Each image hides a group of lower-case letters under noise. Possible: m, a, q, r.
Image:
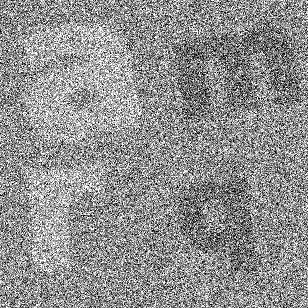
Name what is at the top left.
a
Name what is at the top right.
m
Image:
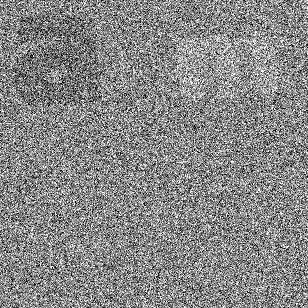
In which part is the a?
top left
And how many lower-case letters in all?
2
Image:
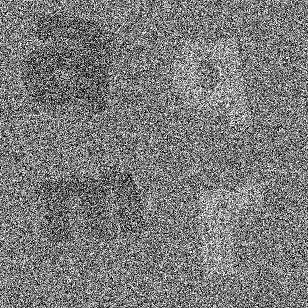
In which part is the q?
top right
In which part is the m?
bottom left
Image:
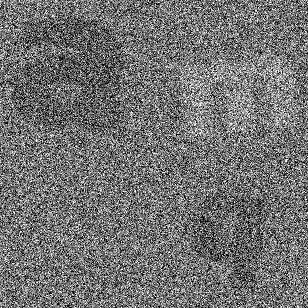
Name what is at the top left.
a
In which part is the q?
bottom right
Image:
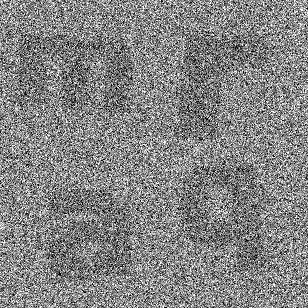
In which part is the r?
top right
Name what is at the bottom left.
a
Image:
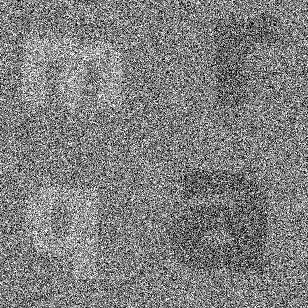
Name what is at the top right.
r
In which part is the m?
top left
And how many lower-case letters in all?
4
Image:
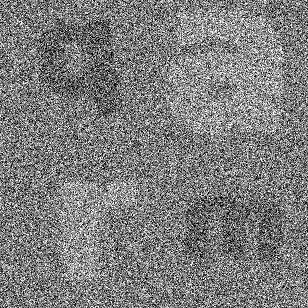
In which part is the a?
top right
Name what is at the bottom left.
r
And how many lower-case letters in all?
4
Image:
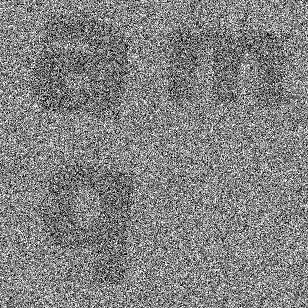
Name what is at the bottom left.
q
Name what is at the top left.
a
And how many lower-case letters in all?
3
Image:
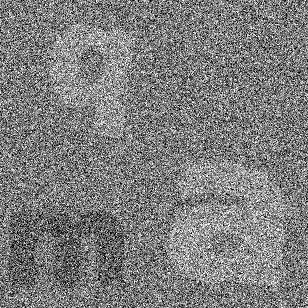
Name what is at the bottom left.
m
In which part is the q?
top left
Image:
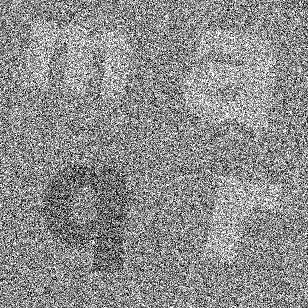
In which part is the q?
bottom left
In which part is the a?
top right
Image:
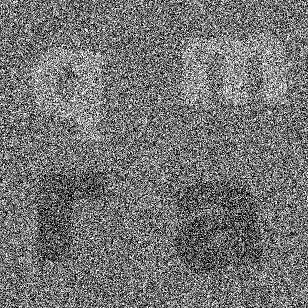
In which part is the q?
top left
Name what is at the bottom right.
a
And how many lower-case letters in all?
4
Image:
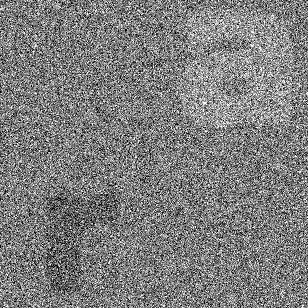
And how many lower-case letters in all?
2
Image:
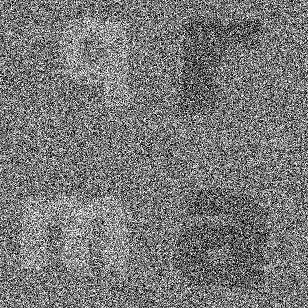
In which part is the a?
bottom right
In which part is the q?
top left
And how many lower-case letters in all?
4
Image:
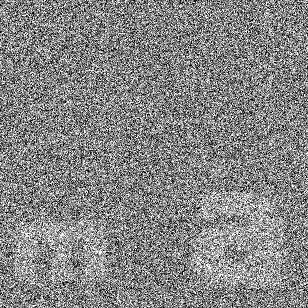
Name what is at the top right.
nothing
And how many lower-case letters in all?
2
